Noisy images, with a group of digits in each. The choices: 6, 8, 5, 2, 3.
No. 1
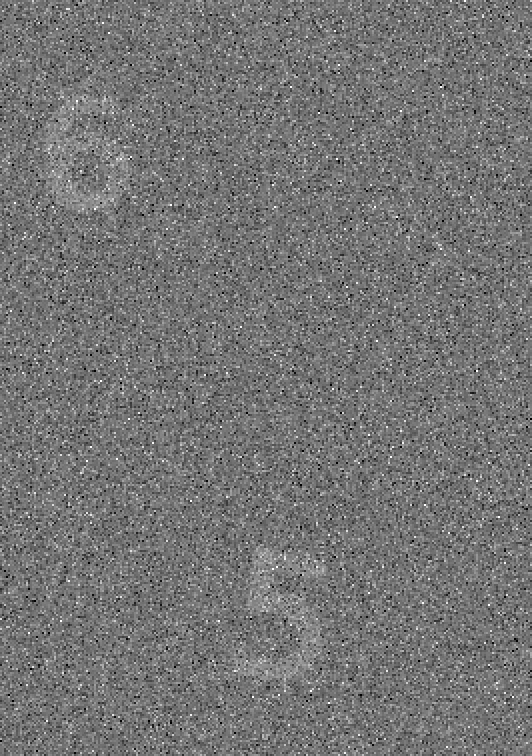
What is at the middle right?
nothing
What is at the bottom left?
nothing
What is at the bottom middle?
5
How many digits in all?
2
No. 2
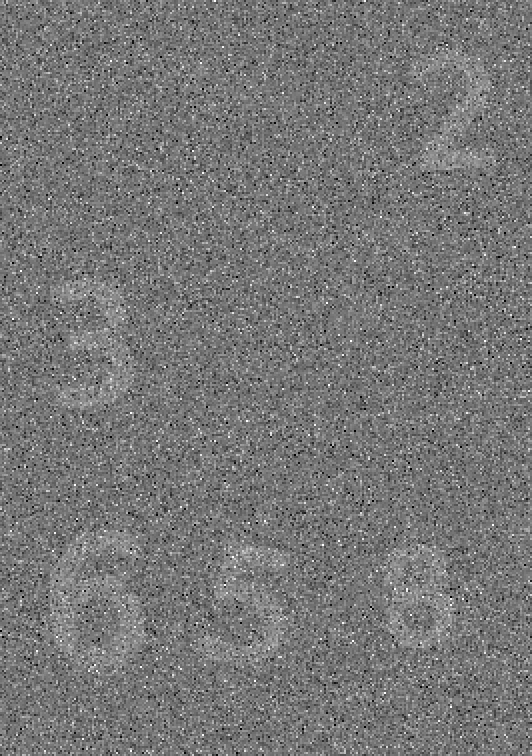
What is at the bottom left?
6
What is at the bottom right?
8
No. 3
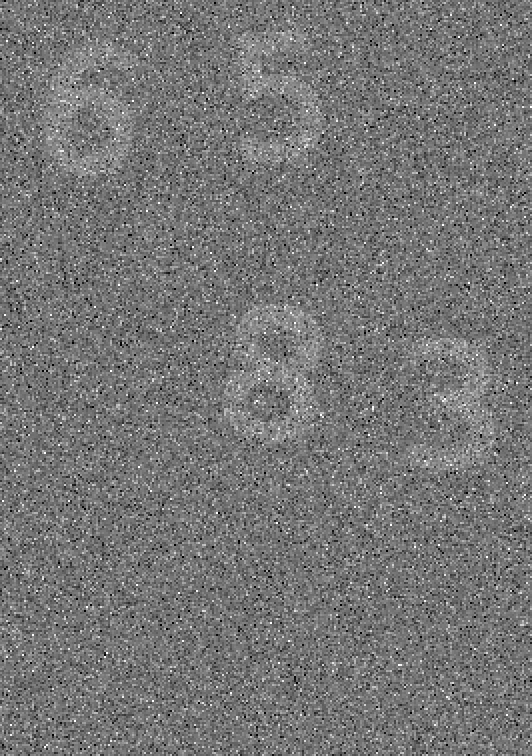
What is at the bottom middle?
nothing
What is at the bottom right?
nothing
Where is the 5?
top middle
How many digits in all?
4
